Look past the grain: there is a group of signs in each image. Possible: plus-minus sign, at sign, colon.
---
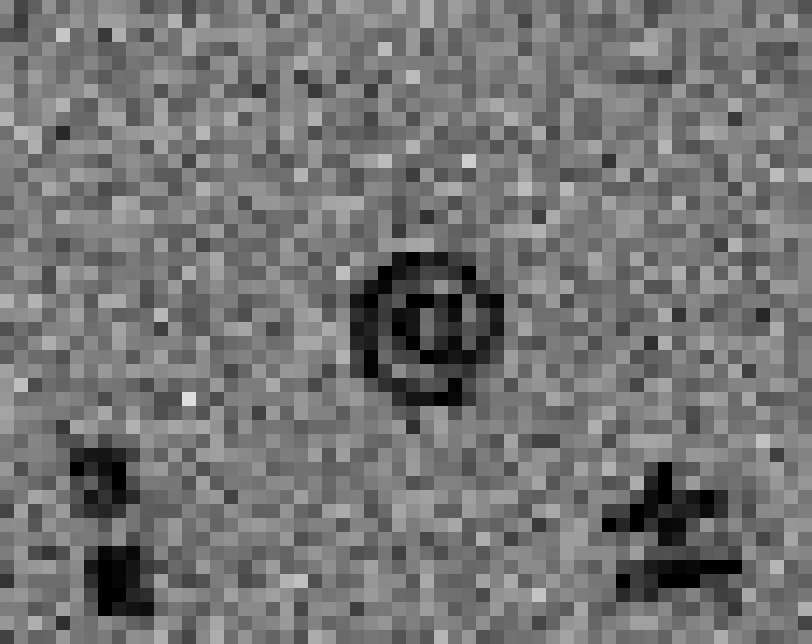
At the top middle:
nothing
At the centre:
at sign
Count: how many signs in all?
3
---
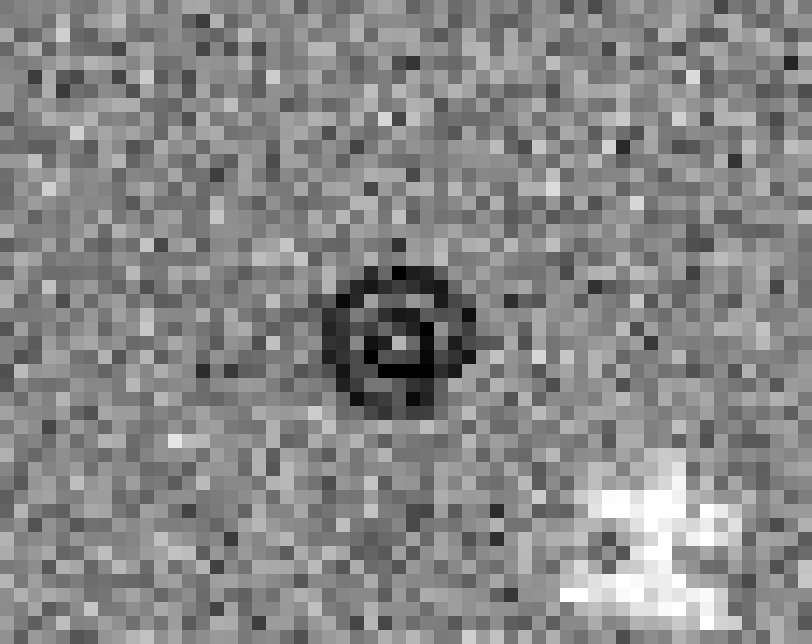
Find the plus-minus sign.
bottom right
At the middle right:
nothing
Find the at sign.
centre
